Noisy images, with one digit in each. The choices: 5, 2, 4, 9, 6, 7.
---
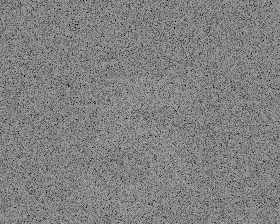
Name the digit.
5
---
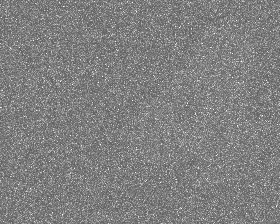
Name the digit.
4
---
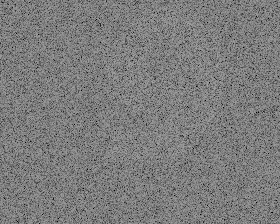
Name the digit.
9
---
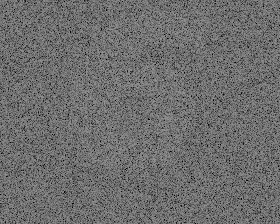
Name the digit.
6
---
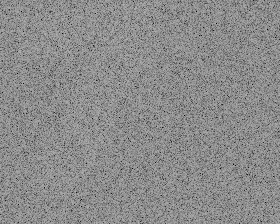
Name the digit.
7
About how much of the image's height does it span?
nearly all
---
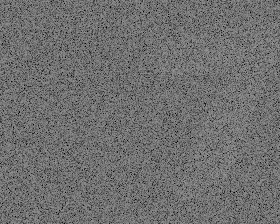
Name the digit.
7
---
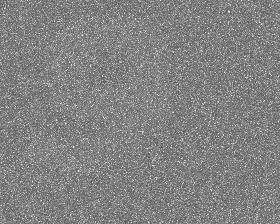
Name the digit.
9
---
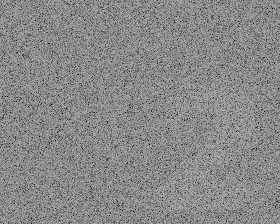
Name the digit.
2
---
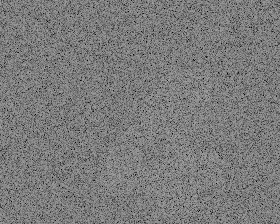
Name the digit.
4
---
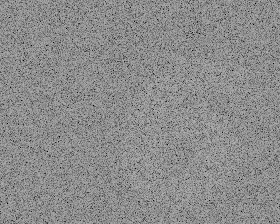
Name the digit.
6
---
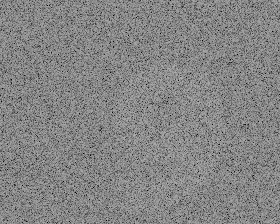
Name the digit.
9
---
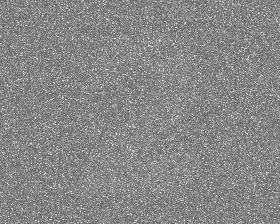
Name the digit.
2
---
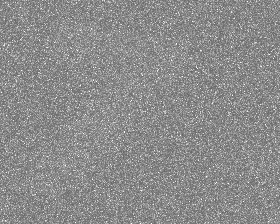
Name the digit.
7
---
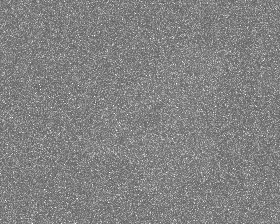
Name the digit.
4
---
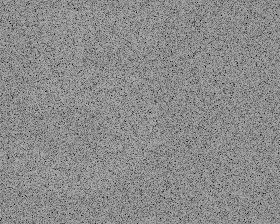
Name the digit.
5
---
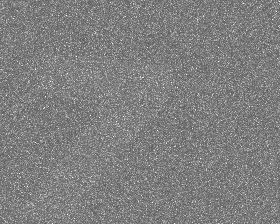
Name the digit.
7
